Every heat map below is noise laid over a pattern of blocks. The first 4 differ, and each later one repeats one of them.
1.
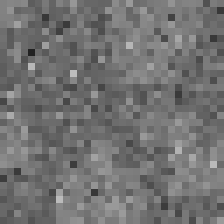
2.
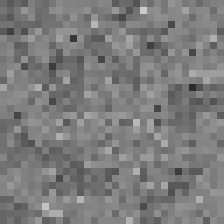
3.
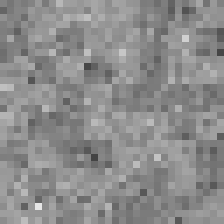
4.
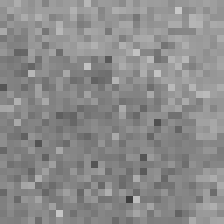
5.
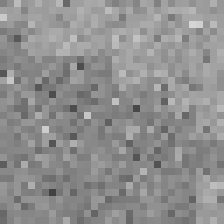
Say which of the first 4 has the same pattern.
4
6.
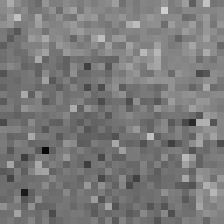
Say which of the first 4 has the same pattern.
4
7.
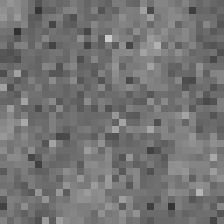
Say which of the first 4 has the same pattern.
1
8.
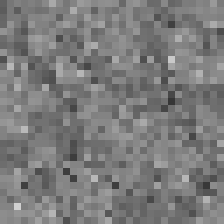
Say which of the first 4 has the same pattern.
3
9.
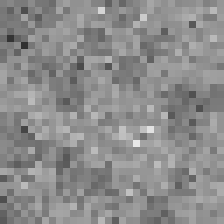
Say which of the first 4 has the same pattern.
2
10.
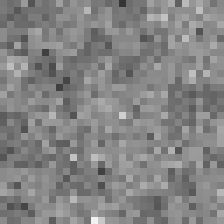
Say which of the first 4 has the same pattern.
2
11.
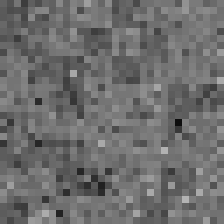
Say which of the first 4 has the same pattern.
2
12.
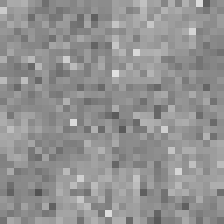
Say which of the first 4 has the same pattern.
1
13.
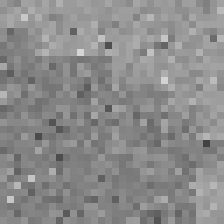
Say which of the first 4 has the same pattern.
4
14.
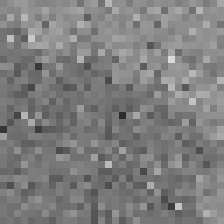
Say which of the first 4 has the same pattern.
4
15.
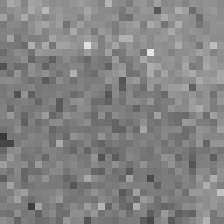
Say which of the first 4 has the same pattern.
4
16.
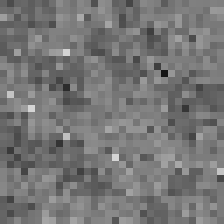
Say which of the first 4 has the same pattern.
2
